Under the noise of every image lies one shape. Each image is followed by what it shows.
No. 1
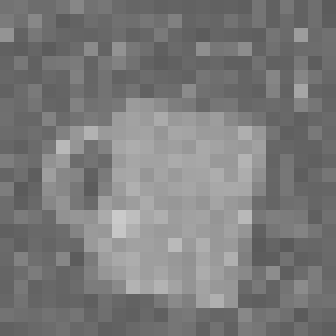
cup
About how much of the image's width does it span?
two thirds
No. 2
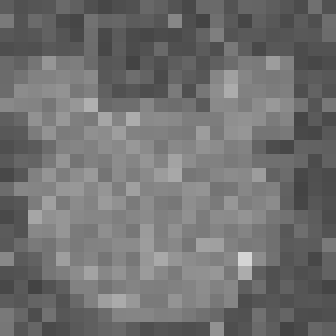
bear's head
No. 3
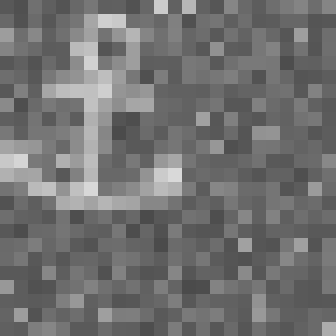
anchor
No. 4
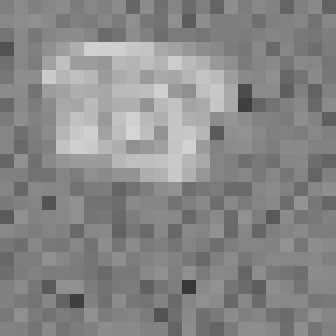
telephone
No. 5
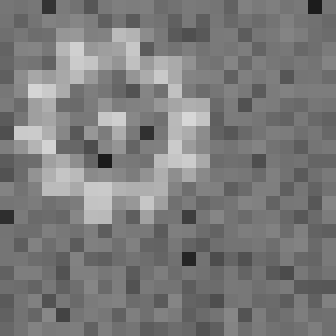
gear
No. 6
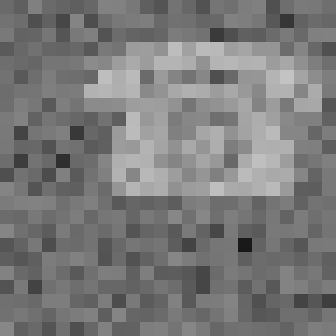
telephone
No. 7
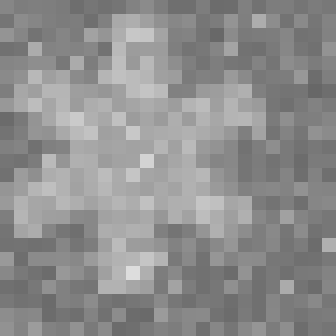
asterisk
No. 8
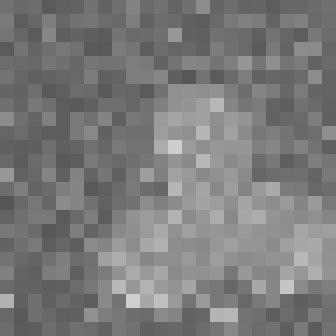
club
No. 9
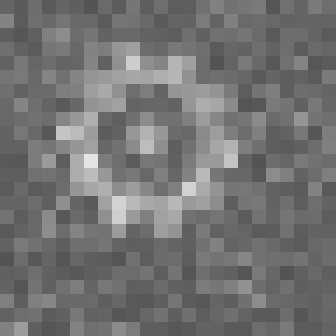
gear
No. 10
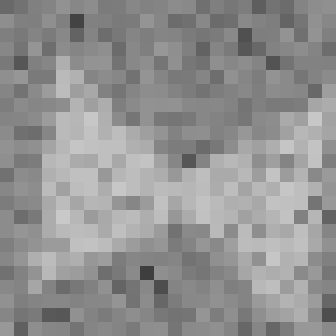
bow tie
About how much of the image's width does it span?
nearly all
